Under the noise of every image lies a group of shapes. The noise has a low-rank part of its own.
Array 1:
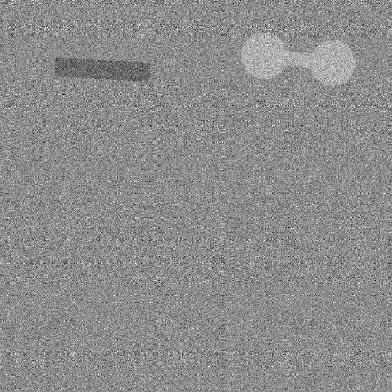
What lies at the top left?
bar
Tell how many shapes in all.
2
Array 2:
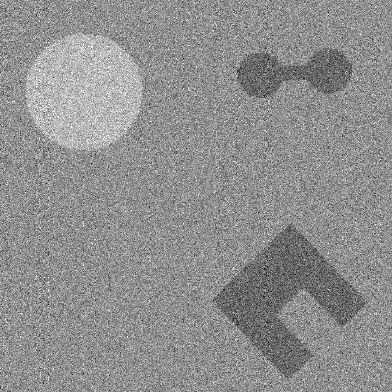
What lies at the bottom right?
square with a notch
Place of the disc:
top left
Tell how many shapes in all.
3
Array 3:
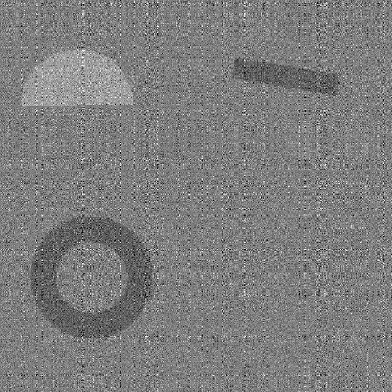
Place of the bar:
top right
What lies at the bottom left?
ring
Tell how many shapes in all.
3
